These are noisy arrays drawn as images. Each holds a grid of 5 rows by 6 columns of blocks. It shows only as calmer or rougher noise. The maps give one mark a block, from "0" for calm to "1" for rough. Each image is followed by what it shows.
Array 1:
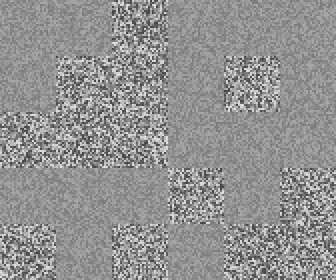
0 0 1 0 0 0
0 1 1 0 1 0
1 1 1 0 0 0
0 0 0 1 0 1
1 0 1 0 1 1
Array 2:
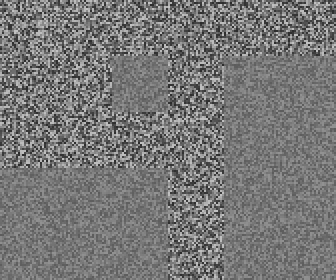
1 1 1 1 1 1
1 1 0 1 0 0
1 1 1 1 0 0
0 0 0 1 0 0
0 0 0 1 0 0
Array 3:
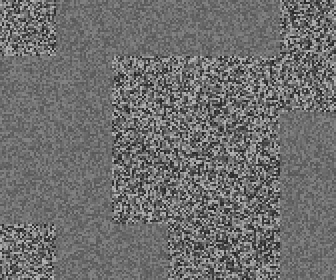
1 0 0 0 0 1
0 0 1 1 1 1
0 0 1 1 1 0
0 0 1 1 1 0
1 0 0 1 1 0
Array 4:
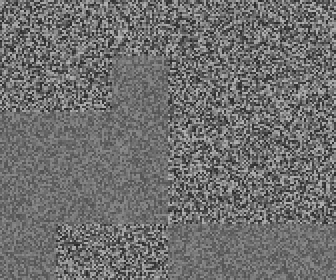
1 1 1 1 1 1
1 1 0 1 1 1
0 0 0 1 1 1
0 0 0 1 1 1
0 1 1 0 0 0
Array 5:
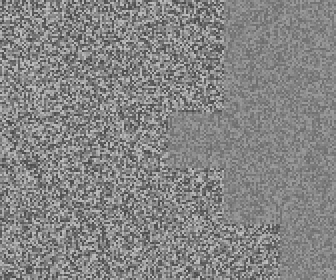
1 1 1 1 0 0
1 1 1 1 0 0
1 1 1 0 0 0
1 1 1 1 0 0
1 1 1 1 1 0
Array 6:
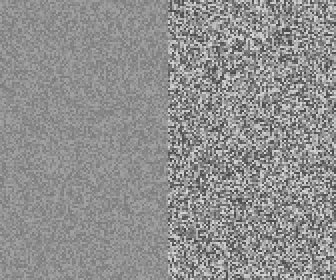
0 0 0 1 1 1
0 0 0 1 1 1
0 0 0 1 1 1
0 0 0 1 1 1
0 0 0 1 1 1
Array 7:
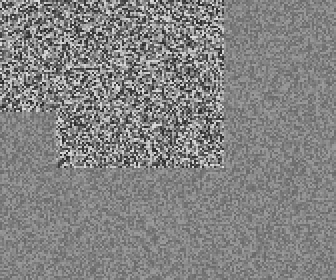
1 1 1 1 0 0
1 1 1 1 0 0
0 1 1 1 0 0
0 0 0 0 0 0
0 0 0 0 0 0
